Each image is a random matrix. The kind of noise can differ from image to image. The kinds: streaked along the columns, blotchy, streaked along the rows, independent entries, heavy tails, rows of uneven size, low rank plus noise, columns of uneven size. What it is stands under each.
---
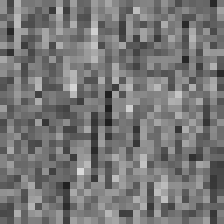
streaked along the columns
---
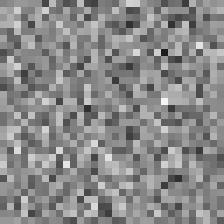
low rank plus noise
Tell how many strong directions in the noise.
three or four
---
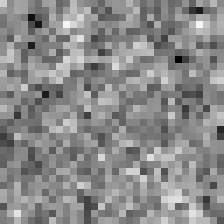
blotchy
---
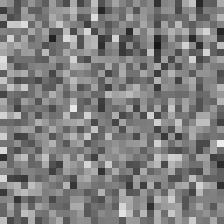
low rank plus noise
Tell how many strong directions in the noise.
three or four
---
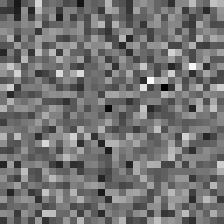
low rank plus noise
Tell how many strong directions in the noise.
three or four
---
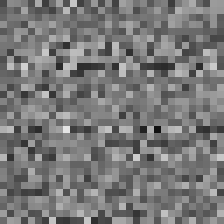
rows of uneven size
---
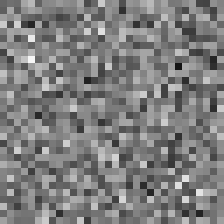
independent entries
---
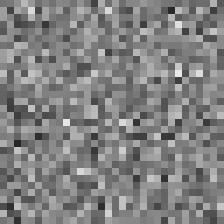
low rank plus noise
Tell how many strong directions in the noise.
five to eight
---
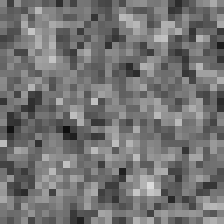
blotchy
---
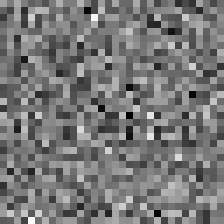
low rank plus noise
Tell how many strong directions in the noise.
one
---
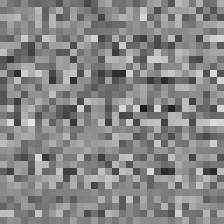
rows of uneven size
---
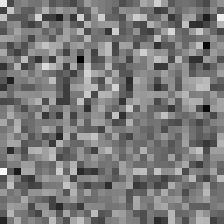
low rank plus noise
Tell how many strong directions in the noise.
five to eight
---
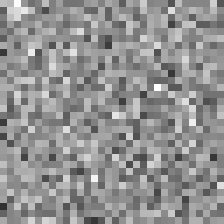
independent entries
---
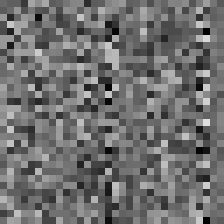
columns of uneven size
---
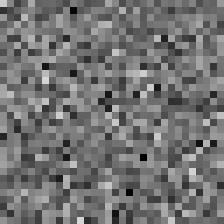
independent entries
